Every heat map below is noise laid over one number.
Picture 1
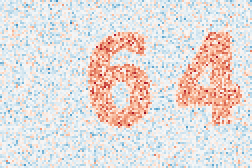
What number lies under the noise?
64
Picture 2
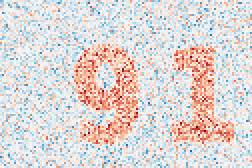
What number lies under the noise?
91
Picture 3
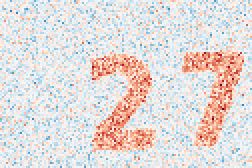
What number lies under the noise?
27
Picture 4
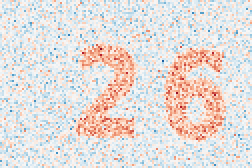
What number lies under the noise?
26
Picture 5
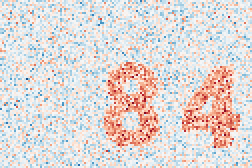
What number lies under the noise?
84
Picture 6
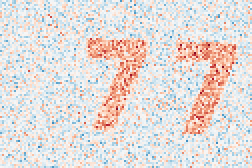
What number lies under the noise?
77
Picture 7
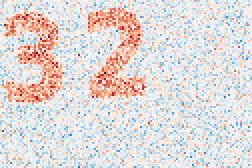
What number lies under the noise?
32
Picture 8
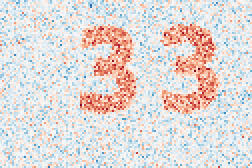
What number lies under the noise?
33
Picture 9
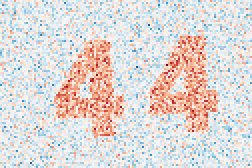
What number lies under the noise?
44
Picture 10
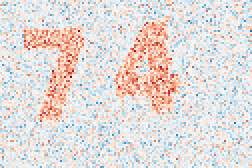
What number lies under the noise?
74
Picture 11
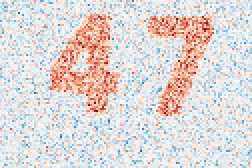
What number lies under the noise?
47
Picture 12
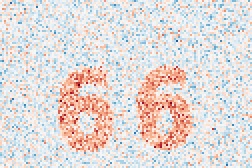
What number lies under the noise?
66
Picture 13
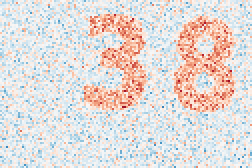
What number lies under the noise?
38
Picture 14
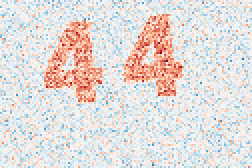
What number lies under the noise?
44
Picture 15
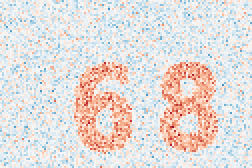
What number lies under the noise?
68
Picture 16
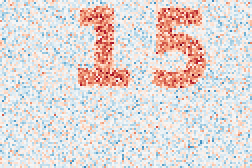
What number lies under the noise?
15
